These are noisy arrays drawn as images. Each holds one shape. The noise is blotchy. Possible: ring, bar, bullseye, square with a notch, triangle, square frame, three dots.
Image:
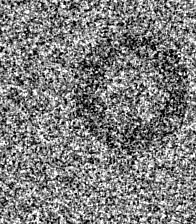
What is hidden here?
dark ring
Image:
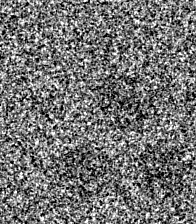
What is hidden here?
dark three dots
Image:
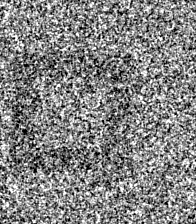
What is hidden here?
dark square frame
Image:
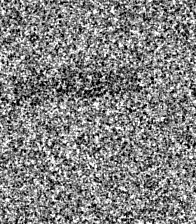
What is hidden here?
dark bar
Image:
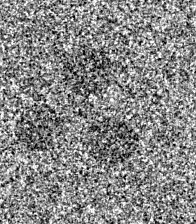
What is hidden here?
dark three dots
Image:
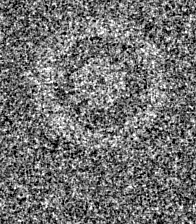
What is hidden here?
light bullseye
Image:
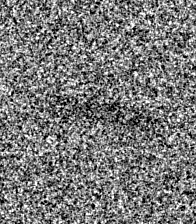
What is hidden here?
dark bar
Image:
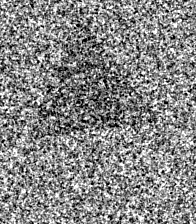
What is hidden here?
dark triangle
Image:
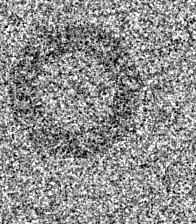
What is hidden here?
dark ring
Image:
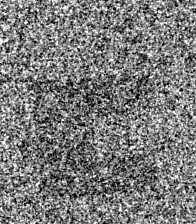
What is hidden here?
dark square with a notch
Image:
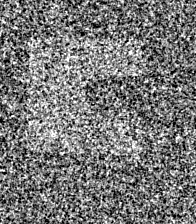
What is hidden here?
light square with a notch
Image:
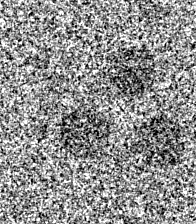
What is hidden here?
dark three dots
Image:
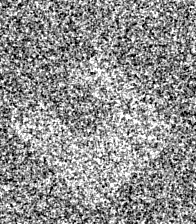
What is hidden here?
light square with a notch
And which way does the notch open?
up and left
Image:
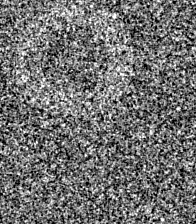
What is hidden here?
light ring
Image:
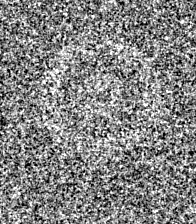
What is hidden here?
light bullseye
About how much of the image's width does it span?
two thirds
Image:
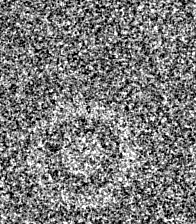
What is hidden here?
light bullseye
